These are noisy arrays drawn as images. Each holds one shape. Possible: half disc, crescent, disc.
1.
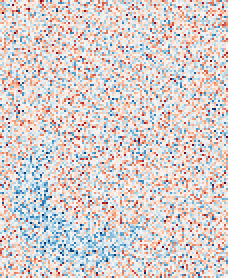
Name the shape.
crescent
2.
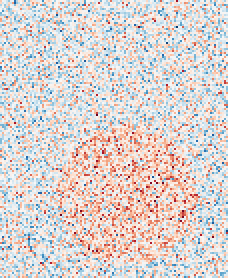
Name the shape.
disc
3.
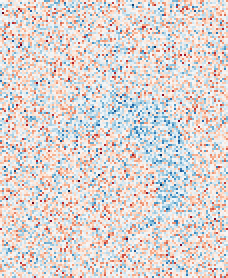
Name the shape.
crescent
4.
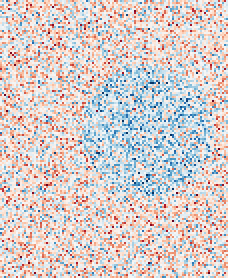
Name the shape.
disc
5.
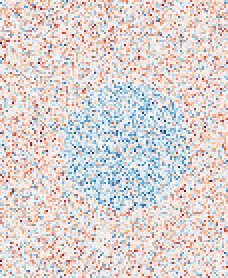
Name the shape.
disc
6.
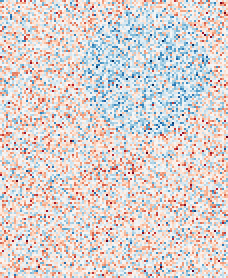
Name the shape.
disc
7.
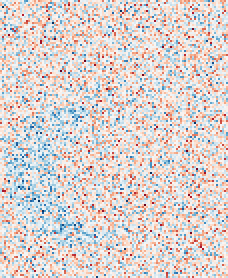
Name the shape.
crescent
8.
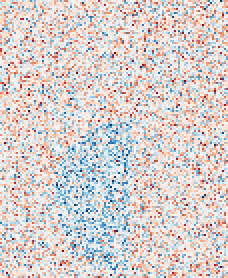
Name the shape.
half disc
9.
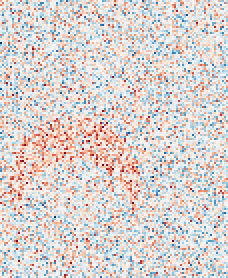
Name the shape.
crescent
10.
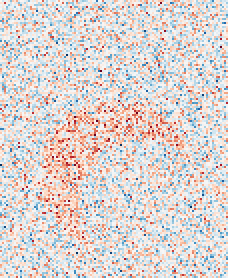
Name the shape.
crescent
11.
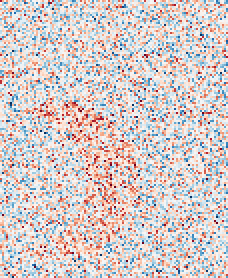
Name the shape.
crescent
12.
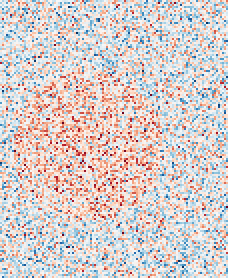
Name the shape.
disc
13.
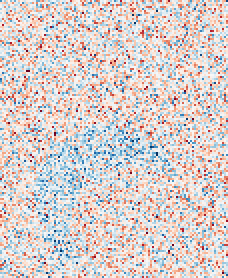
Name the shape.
crescent
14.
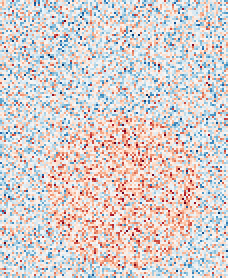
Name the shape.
disc
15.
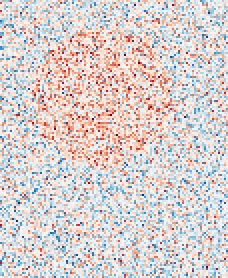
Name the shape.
disc
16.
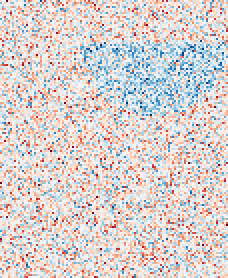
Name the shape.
half disc
